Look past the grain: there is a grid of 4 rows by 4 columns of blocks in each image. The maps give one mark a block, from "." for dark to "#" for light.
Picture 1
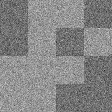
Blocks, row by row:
. # # .
. # . #
# # # .
# # . .
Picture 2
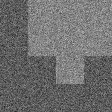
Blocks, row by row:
. # # #
. # # #
. . # .
. . . .
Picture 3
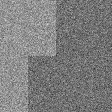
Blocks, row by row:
# # . .
# # . .
# . . .
# . . .
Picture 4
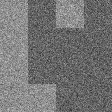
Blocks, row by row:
# . # .
# . . .
# . . .
# # . .
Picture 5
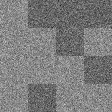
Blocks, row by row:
# . . .
# # . #
# # # .
# . # #
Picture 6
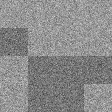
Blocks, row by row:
# # # #
. # # #
# . . .
# . . #
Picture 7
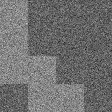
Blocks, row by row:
# . . .
# . . .
# # . .
. # # .
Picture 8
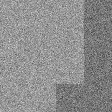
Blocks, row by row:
# # # .
# # # .
# # # .
# # . .
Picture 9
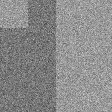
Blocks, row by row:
# . # #
. . # #
. . # #
. . # #
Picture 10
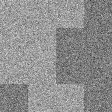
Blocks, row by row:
# # # .
# # . .
# # . .
. # # .
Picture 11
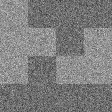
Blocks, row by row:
# . . .
# # . #
# . # #
. . . .
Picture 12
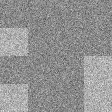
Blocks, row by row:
. . . .
# . . .
. . . #
# . . #
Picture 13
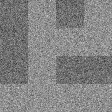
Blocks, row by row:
. # . #
. # # #
. # . .
# # # #
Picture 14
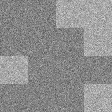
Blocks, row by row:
. . # #
. . . #
# . . .
. . . #
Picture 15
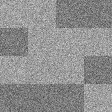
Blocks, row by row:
# # . .
. # # #
# # # .
. . . #
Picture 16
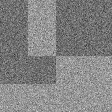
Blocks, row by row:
. # . .
. # . .
. . # #
# # # #
